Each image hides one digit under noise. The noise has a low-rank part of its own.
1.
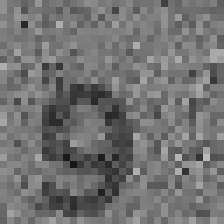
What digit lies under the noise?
9
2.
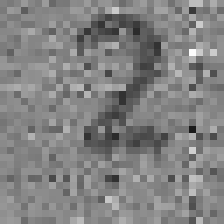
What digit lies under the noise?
2
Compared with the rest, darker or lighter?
darker
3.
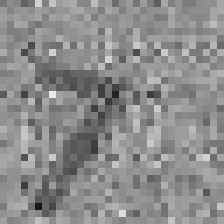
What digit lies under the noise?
7
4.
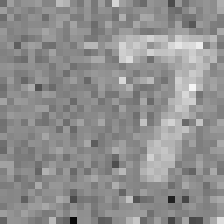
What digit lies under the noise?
7
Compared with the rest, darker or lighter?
lighter
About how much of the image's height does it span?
two thirds
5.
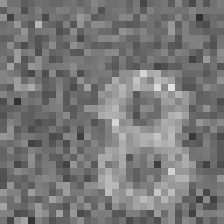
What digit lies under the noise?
8
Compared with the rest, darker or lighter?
lighter
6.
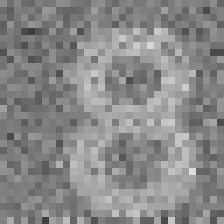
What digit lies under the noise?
8
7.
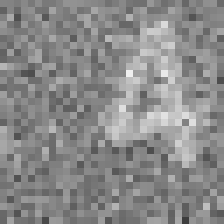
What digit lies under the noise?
4
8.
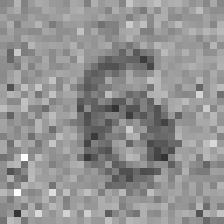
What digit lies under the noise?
6
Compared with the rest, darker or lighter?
darker
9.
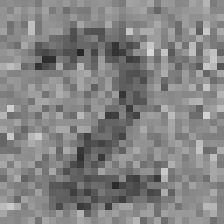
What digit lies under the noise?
2
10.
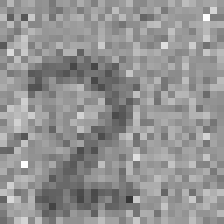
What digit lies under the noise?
2
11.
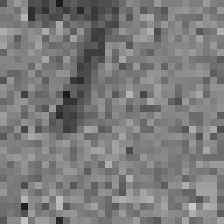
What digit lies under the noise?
7
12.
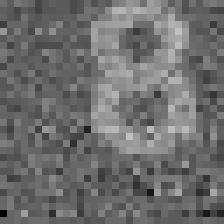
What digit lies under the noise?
8
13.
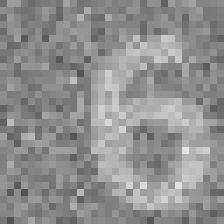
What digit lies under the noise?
6
